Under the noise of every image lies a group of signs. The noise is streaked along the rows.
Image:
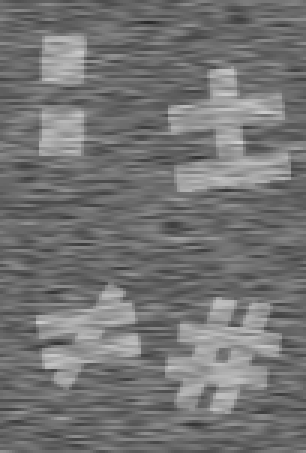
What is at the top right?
plus-minus sign
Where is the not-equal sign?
bottom left
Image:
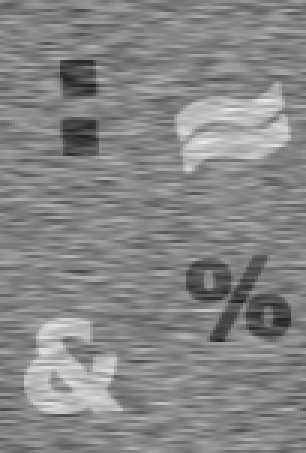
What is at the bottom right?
percent sign
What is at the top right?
approximately sign
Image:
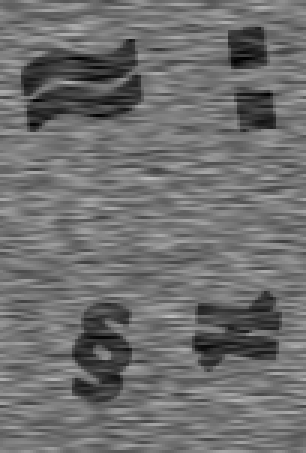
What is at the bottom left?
section sign
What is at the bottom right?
not-equal sign
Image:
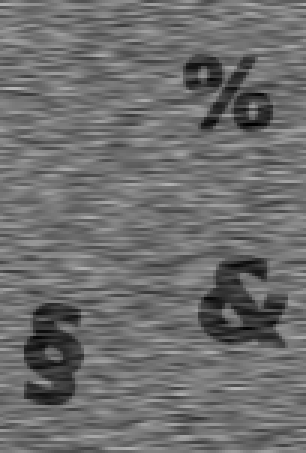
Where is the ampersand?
bottom right
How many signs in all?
3
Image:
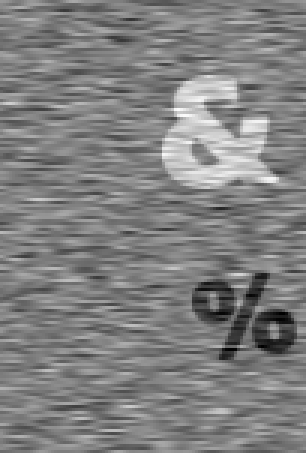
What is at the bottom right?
percent sign
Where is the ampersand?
top right
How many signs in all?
2
